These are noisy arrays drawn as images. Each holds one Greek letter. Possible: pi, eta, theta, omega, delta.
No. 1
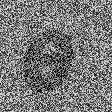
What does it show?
dark theta
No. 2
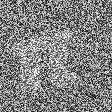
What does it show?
light pi
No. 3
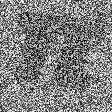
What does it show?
dark pi
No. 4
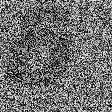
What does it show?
dark delta
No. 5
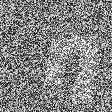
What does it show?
light eta
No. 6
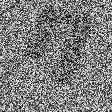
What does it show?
dark eta
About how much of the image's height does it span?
two thirds
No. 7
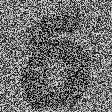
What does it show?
dark delta
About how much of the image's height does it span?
nearly all
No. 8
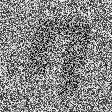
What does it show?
dark eta
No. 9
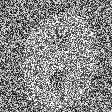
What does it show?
light theta
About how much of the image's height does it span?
nearly all
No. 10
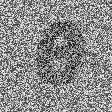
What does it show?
dark theta
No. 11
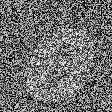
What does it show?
light theta
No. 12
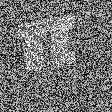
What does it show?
light pi
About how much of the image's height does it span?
half
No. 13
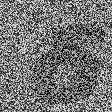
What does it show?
dark delta
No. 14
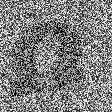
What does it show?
dark omega
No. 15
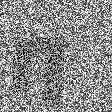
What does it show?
dark eta
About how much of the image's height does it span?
two thirds
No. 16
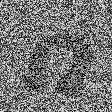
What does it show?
dark omega
